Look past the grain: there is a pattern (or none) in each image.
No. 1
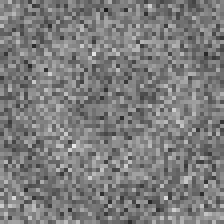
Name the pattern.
rings round one point
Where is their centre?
centre
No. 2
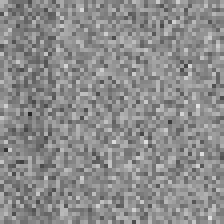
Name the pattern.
one vertical stripe
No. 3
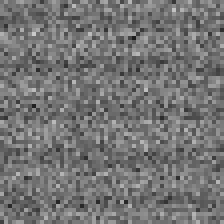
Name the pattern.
horizontal stripes
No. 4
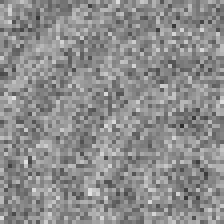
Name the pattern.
rings round one point
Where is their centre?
bottom right
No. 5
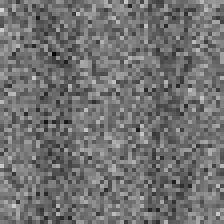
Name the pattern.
vertical stripes
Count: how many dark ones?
2
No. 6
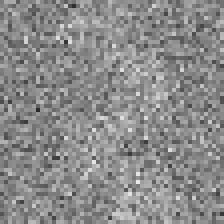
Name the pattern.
a wavy band
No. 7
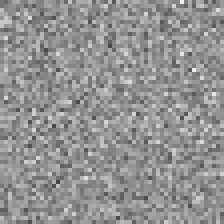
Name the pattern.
only noise
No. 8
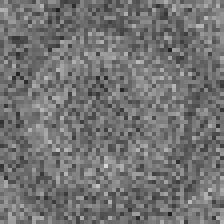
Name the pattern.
rings round one point
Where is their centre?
centre
